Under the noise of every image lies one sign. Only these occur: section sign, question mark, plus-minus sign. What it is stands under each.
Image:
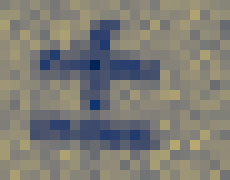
dark plus-minus sign
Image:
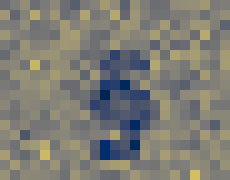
dark section sign
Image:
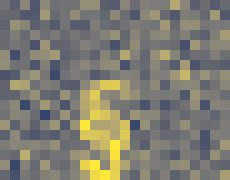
light section sign
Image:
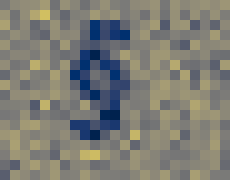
dark section sign
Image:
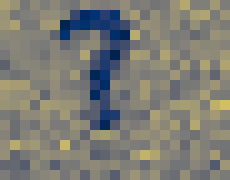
dark question mark
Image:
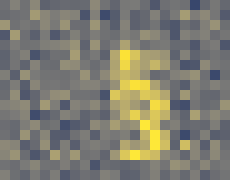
light section sign
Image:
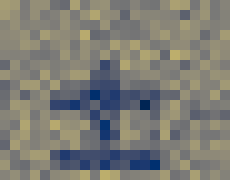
dark plus-minus sign
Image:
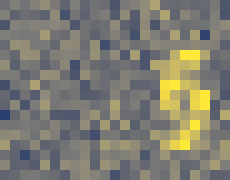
light section sign
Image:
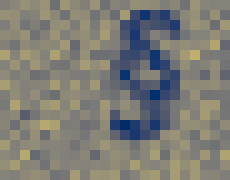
dark section sign
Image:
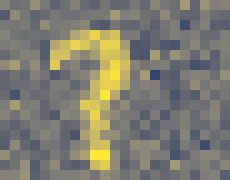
light question mark
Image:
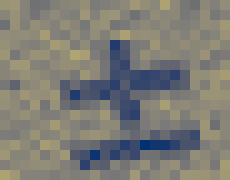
dark plus-minus sign
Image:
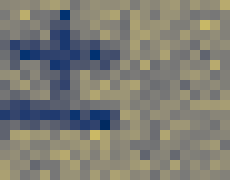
dark plus-minus sign
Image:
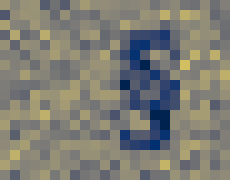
dark section sign
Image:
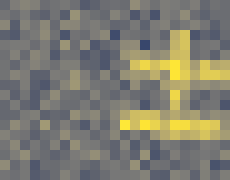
light plus-minus sign
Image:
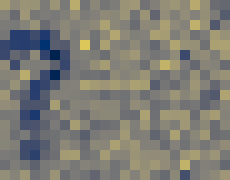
dark question mark
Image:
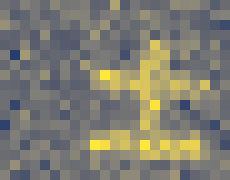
light plus-minus sign
